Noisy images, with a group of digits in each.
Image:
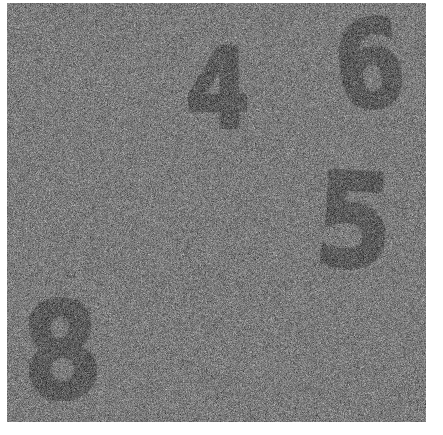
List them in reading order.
top middle: 4; top right: 6; middle right: 5; bottom left: 8
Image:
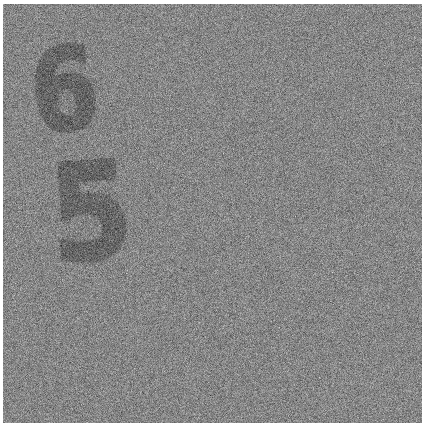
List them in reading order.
top left: 6; middle left: 5
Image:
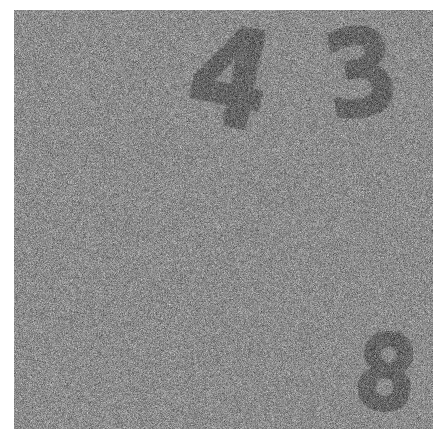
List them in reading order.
top middle: 4; top right: 3; bottom right: 8
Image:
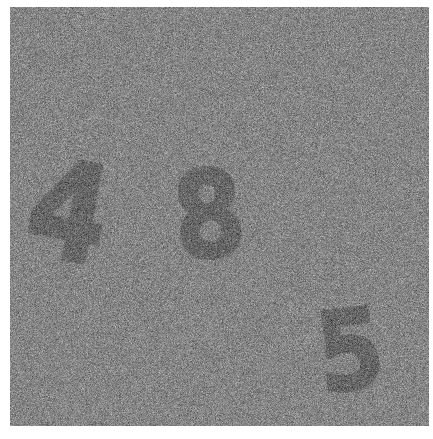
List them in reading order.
middle left: 4; centre: 8; bottom right: 5
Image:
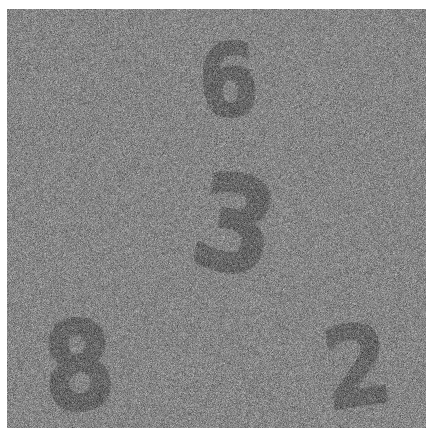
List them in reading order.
top middle: 6; centre: 3; bottom left: 8; bottom right: 2
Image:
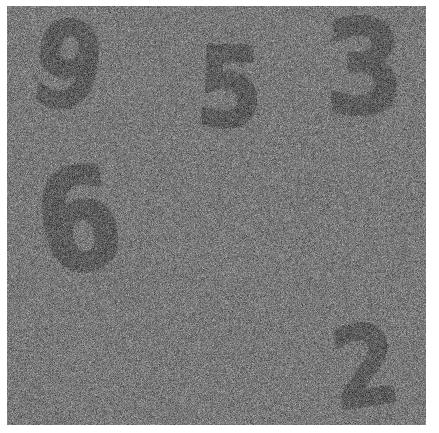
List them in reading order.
top left: 9; top middle: 5; top right: 3; middle left: 6; bottom right: 2
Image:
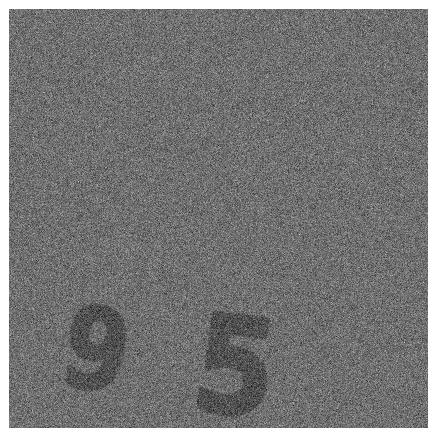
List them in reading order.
bottom left: 9; bottom middle: 5
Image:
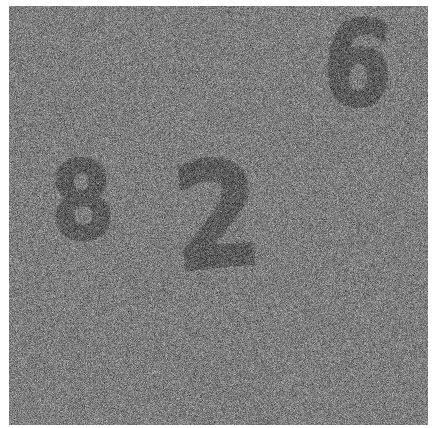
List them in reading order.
top right: 6; middle left: 8; centre: 2
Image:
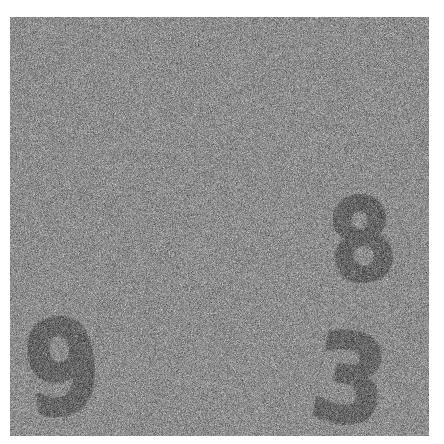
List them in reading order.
middle right: 8; bottom left: 9; bottom right: 3
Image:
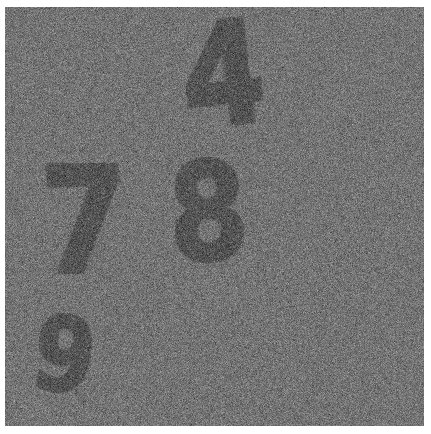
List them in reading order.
top middle: 4; middle left: 7; centre: 8; bottom left: 9
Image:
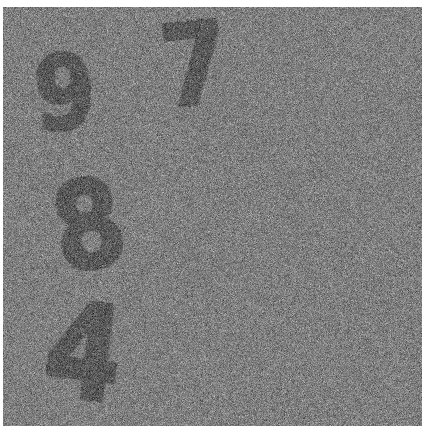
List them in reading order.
top left: 9; top middle: 7; middle left: 8; bottom left: 4
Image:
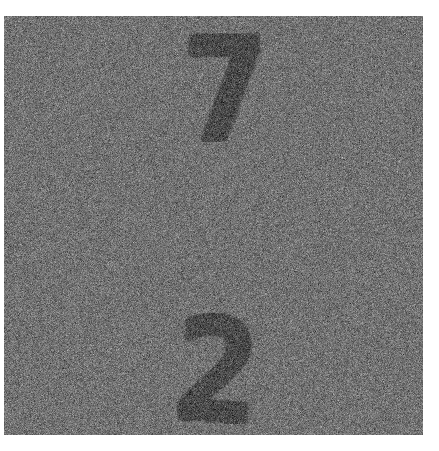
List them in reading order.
top middle: 7; bottom middle: 2
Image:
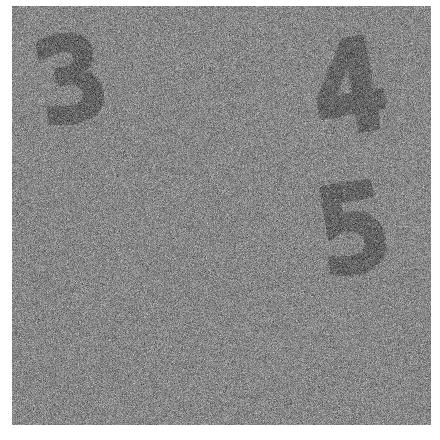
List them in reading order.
top left: 3; top right: 4; middle right: 5
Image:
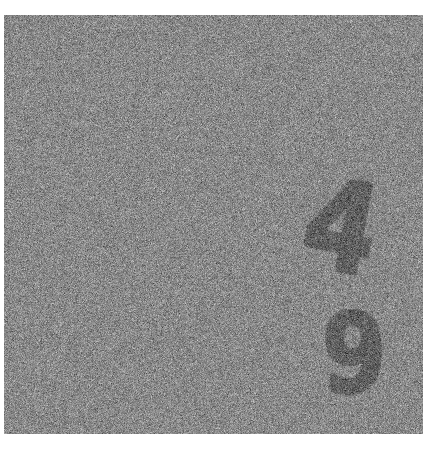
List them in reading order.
middle right: 4; bottom right: 9
